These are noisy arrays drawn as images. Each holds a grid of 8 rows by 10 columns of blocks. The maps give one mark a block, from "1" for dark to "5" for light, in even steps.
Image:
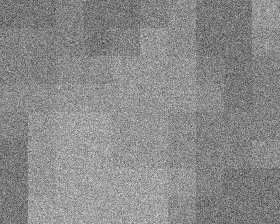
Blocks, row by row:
1121123114
2221243113
2233444212
3344444312
2455443222
1455443223
1455554211
1555553111
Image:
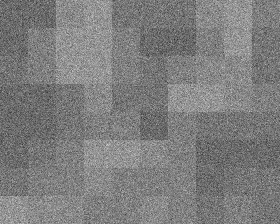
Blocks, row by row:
1145222453
1355311352
2355323442
1124225543
1123313222
1235543111
2334333122
5443343232
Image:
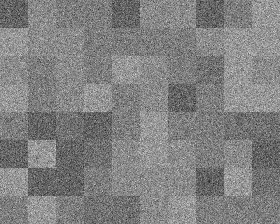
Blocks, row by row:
1433144135
5443333455
4343543254
5345341355
3121353322
1512454341
5113444152
3532245333
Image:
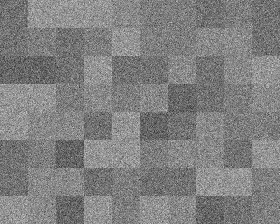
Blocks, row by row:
2555433232
2323533442
1125224245
5534341234
5442512433
2315534425
2442322553
5415354123
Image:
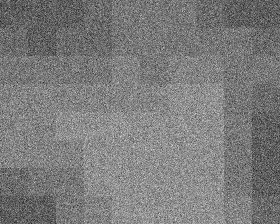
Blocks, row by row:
1112333211
2122333332
3333434433
4444445532
4455555531
4445555531
2335555531
1134555542
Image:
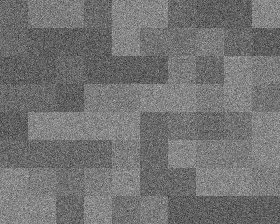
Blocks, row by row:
2442552115
2111533421
1121114254
2214455453
1555523235
2222425445
5434522554
5525341111
